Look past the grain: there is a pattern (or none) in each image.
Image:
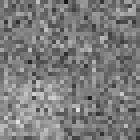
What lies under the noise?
one block
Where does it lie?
bottom left
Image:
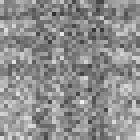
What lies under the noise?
bands of rows crossing bands of columns
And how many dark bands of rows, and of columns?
3 and 3
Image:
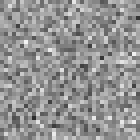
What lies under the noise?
only noise
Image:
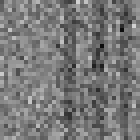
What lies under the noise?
bands of columns
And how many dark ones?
3
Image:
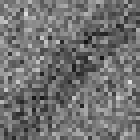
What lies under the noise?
a diagonal band
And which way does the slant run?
bottom left to top right
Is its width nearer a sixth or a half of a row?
a half
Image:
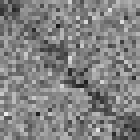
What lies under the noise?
blocks along the diagonal
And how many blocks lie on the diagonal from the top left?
6
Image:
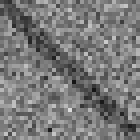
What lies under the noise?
a diagonal band
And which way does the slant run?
top left to bottom right
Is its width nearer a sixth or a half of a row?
a sixth
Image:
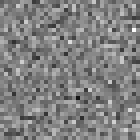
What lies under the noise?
only noise
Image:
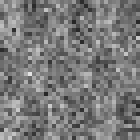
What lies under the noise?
a checkerboard
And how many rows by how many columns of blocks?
3 by 6
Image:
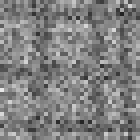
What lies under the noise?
bands of rows crossing bands of columns
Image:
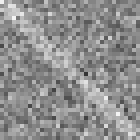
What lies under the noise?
a diagonal band
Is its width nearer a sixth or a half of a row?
a sixth
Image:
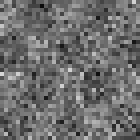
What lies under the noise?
a checkerboard
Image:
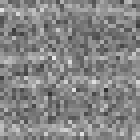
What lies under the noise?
bands of rows
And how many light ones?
4
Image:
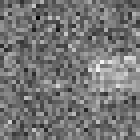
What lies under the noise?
one block
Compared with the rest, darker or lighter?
lighter
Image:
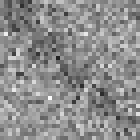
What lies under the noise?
blocks along the diagonal
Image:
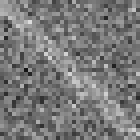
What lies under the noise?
a diagonal band
